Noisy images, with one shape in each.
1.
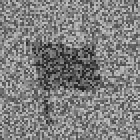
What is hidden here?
dark flag
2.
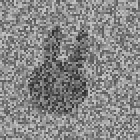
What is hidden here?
dark rabbit's head
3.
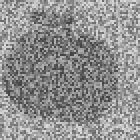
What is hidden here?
dark apple
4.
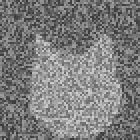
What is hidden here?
light cat's head
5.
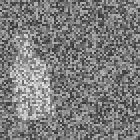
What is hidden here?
light bottle
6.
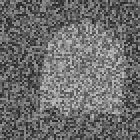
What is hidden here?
light ghost
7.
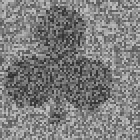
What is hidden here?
dark club
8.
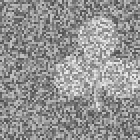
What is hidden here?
light club
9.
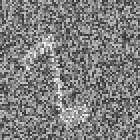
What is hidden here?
light musical note
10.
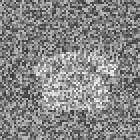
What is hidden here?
light telephone
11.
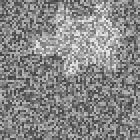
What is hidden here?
light turtle
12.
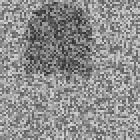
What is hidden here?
dark ghost
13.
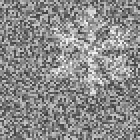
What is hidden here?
light snowflake
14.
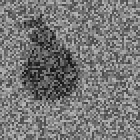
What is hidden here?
dark pear
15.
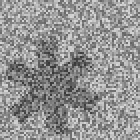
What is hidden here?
dark asterisk
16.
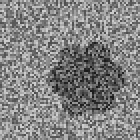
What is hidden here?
dark flower
